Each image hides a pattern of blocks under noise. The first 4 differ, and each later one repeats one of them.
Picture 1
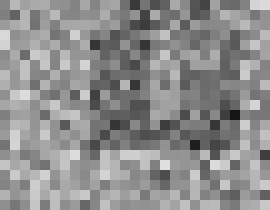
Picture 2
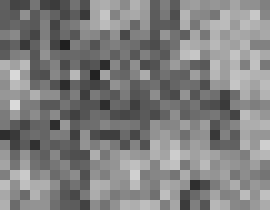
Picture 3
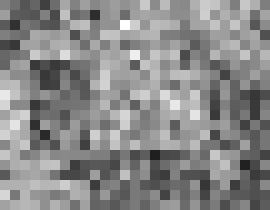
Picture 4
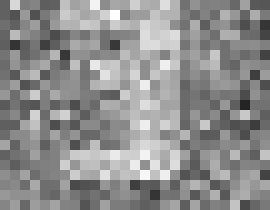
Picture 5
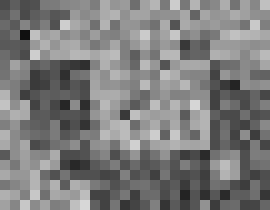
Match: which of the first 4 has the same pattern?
3
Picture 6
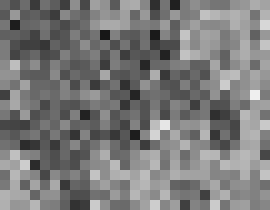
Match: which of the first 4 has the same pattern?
2
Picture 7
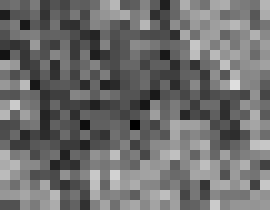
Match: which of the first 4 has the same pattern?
2
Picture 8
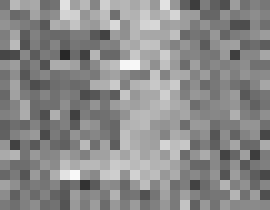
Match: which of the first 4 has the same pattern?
4
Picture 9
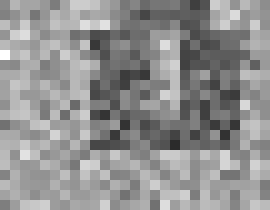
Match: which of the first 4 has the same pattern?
1
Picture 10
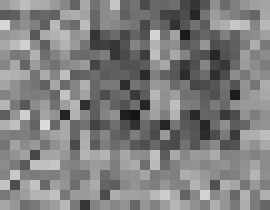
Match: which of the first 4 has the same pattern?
1
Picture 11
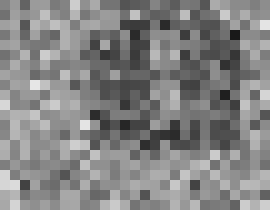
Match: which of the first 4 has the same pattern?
1
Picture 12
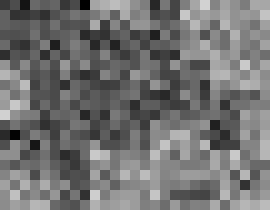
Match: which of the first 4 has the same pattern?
2
